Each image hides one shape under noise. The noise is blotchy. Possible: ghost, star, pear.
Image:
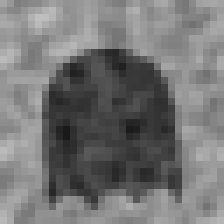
ghost
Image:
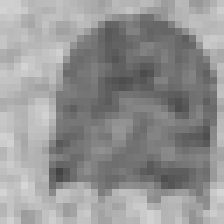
ghost
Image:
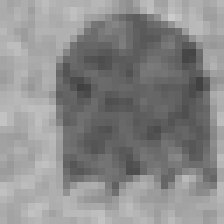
ghost
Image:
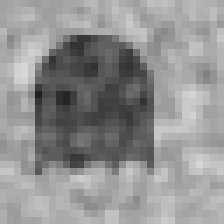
ghost
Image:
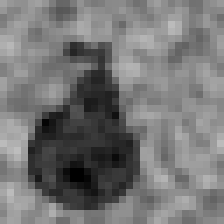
pear
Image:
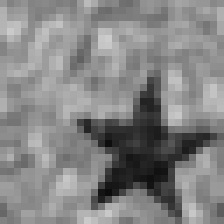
star
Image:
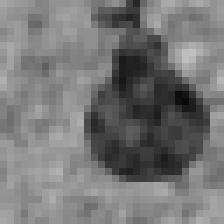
pear
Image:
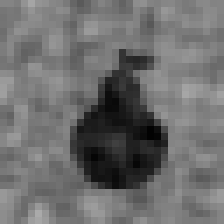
pear
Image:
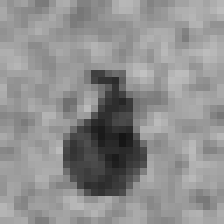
pear
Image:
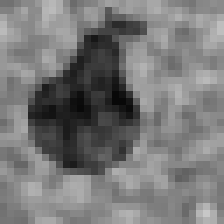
pear
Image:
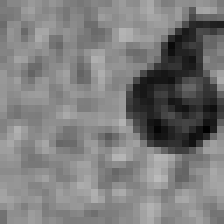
pear
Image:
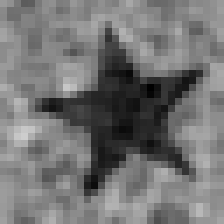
star
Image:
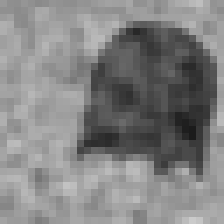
ghost
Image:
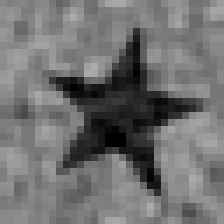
star
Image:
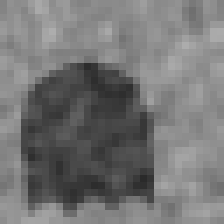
ghost
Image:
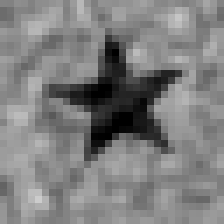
star
